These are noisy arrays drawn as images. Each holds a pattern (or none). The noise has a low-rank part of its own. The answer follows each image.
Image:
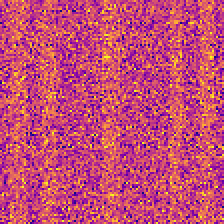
bands of columns
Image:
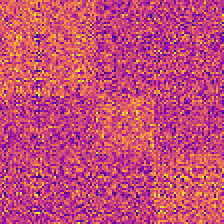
blocks along the diagonal
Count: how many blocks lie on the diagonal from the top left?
3
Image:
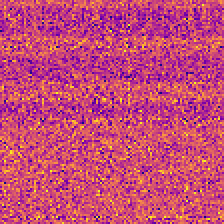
bands of rows
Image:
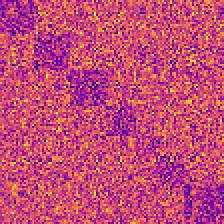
blocks along the diagonal
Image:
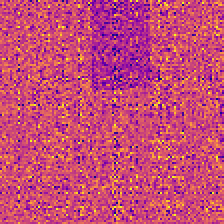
one block
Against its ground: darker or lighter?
darker
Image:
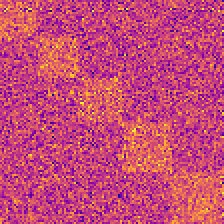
blocks along the diagonal
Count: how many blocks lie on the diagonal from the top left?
5
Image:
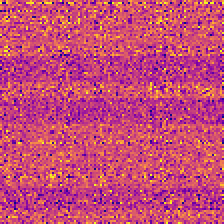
bands of rows
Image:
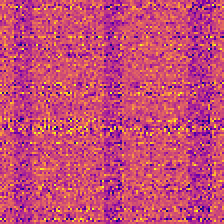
bands of columns
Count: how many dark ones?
3
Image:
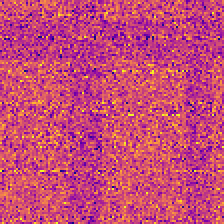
bands of rows crossing bands of columns
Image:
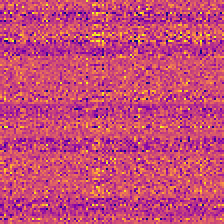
bands of rows
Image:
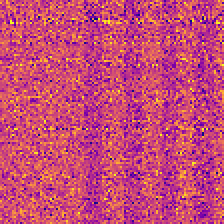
bands of columns
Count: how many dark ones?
4
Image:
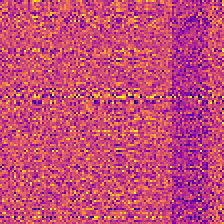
one band of columns
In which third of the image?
right
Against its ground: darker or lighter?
darker
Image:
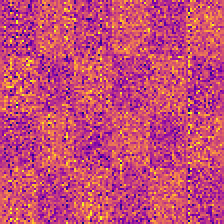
a checkerboard
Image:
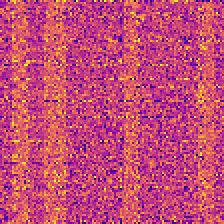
bands of columns
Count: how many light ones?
4
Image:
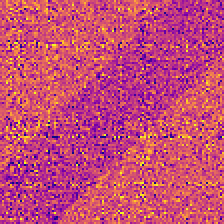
a diagonal band
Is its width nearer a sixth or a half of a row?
a half
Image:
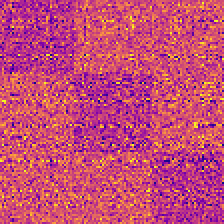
blocks along the diagonal
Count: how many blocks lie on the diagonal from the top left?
3
